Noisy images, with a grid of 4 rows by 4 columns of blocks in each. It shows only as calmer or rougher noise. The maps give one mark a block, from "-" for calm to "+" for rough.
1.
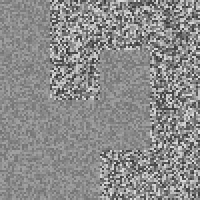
- + + +
- + - +
- - - +
- - + +
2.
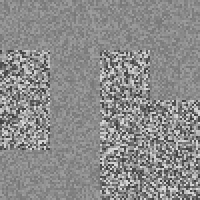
- - - -
+ - + -
+ - + +
- - + +
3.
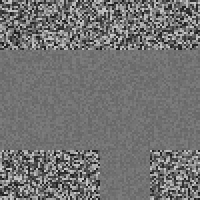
+ + + +
- - - -
- - - -
+ + - +
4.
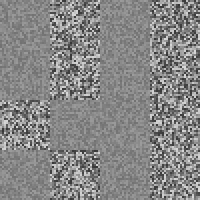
- + - +
- + - +
+ - - +
- + - +
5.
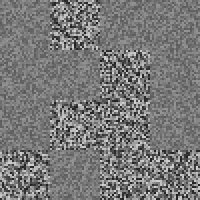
- + - -
- - + -
- + + -
+ - + +
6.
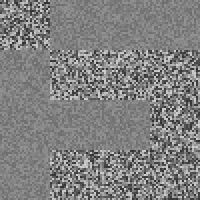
+ - - -
- + + +
- - - +
- + + +
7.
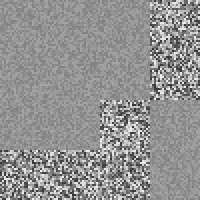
- - - +
- - - +
- - + -
+ + + -
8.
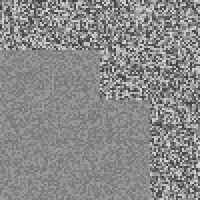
+ + + +
- - + +
- - - +
- - - +
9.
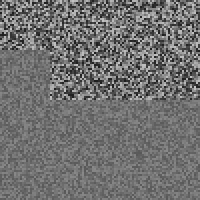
+ + + +
- + + +
- - - -
- - - -
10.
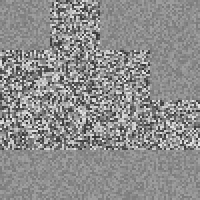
- + - -
+ + + -
+ + + +
- - - -
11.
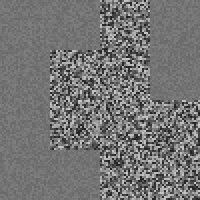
- - + -
- + + -
- + + +
- - + +
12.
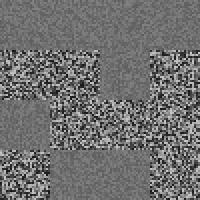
- - - -
+ + - +
- + + +
+ - - +
